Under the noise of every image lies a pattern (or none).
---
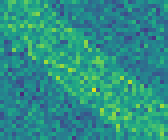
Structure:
a diagonal band
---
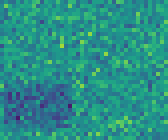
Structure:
one block
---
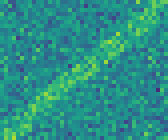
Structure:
a diagonal band
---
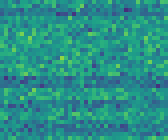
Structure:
bands of rows
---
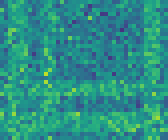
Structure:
bands of rows crossing bands of columns
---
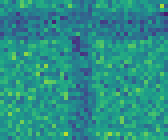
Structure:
bands of rows crossing bands of columns
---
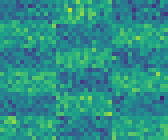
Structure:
a checkerboard
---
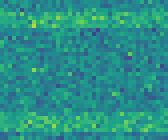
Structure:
bands of rows
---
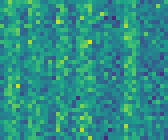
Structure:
bands of columns
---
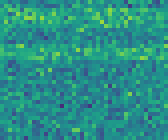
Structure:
bands of rows
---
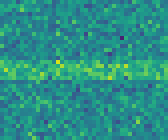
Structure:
one band of rows
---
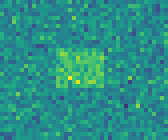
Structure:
one block
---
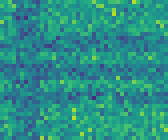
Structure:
bands of rows crossing bands of columns
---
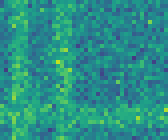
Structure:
bands of rows crossing bands of columns
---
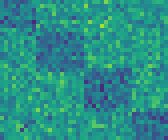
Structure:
blocks along the diagonal
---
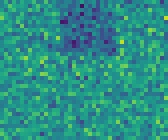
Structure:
one block
